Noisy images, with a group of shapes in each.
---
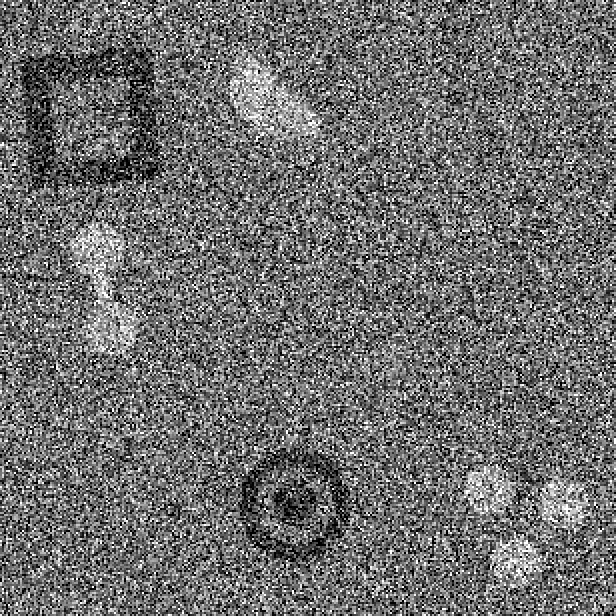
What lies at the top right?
nothing
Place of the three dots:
bottom right
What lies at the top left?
square frame
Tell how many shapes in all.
5
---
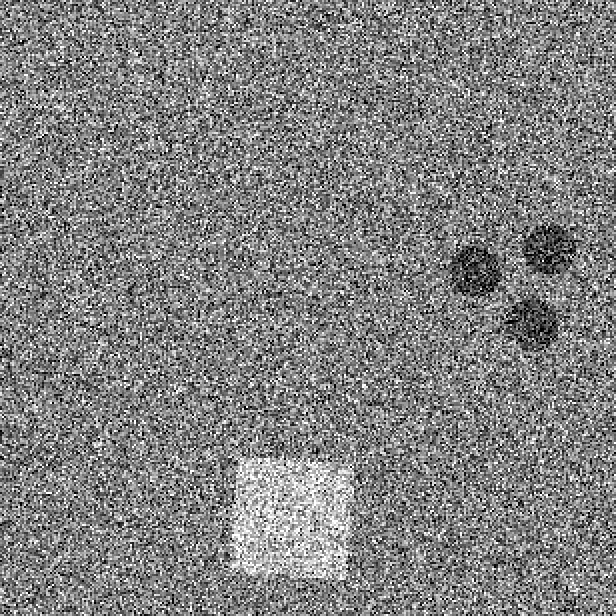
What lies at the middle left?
nothing
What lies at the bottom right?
nothing
